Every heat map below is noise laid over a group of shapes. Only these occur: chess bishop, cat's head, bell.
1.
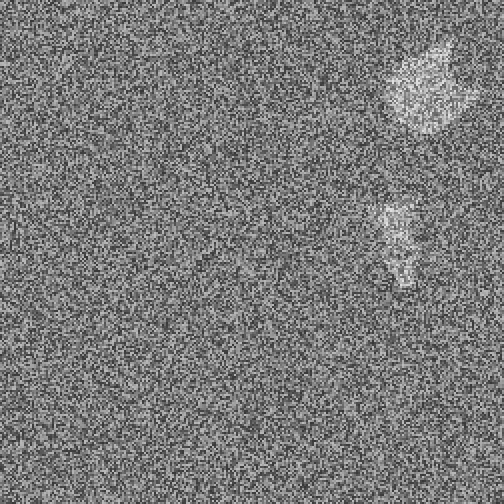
top right: cat's head; middle right: chess bishop
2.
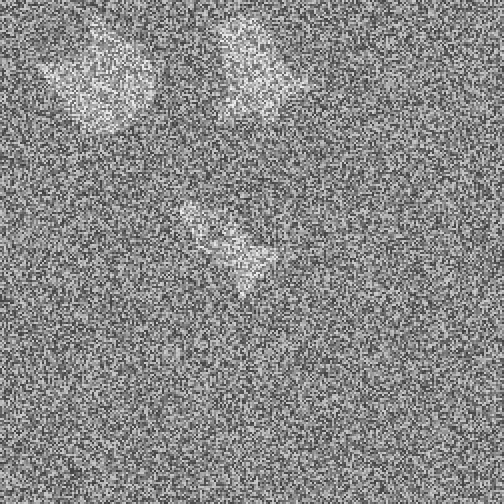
top left: cat's head; top middle: bell; centre: chess bishop
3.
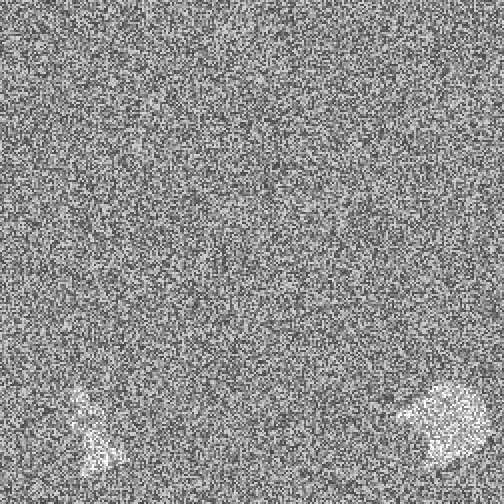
bottom left: chess bishop; bottom right: cat's head
